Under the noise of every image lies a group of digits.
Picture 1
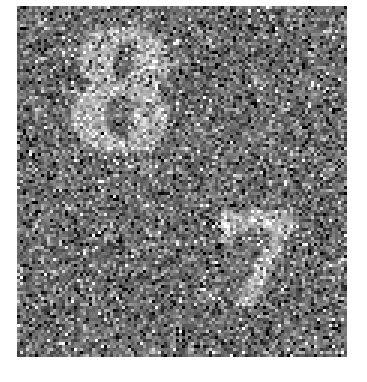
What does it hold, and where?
top left: 8; bottom right: 7
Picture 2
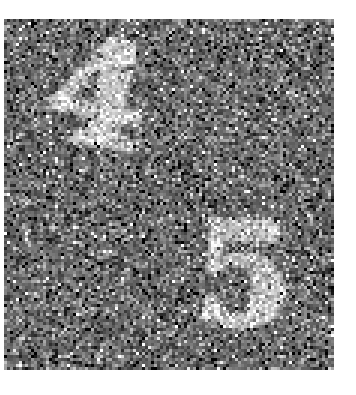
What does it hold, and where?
top left: 4; bottom right: 5
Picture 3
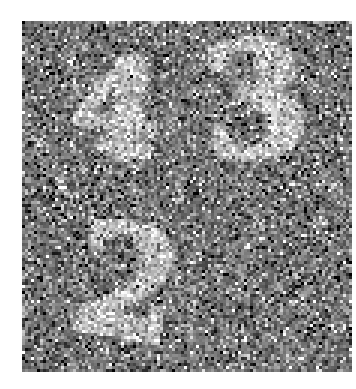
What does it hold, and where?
top left: 4; top right: 3; bottom left: 2
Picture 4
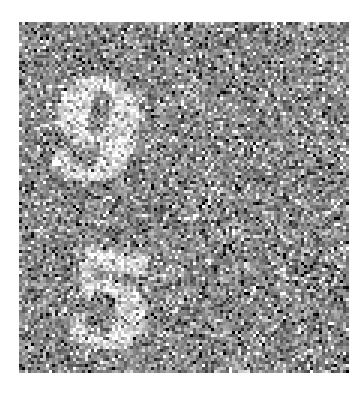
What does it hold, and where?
top left: 9; bottom left: 5
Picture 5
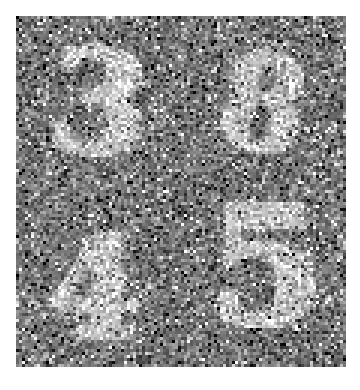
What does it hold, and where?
top left: 3; top right: 8; bottom left: 4; bottom right: 5
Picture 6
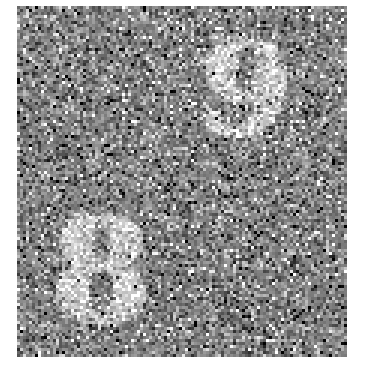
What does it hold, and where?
top right: 9; bottom left: 8
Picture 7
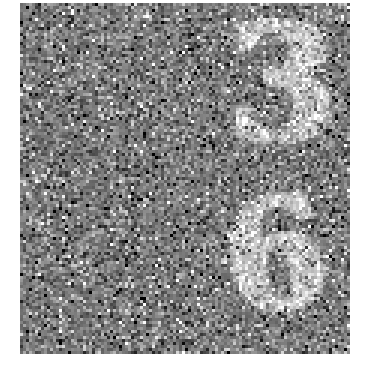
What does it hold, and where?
top right: 3; bottom right: 6
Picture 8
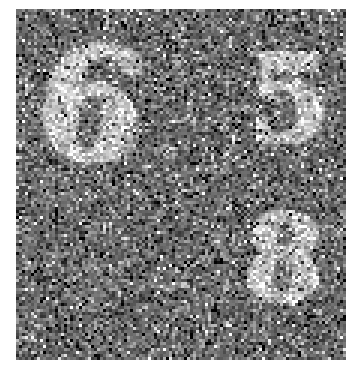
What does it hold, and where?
top left: 6; top right: 5; bottom right: 8
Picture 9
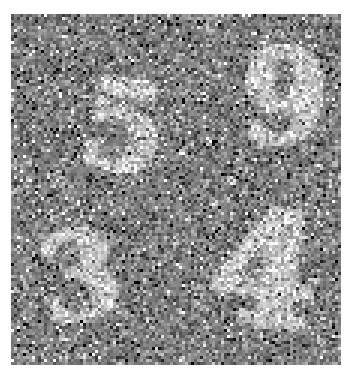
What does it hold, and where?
top left: 5; top right: 9; bottom left: 3; bottom right: 4
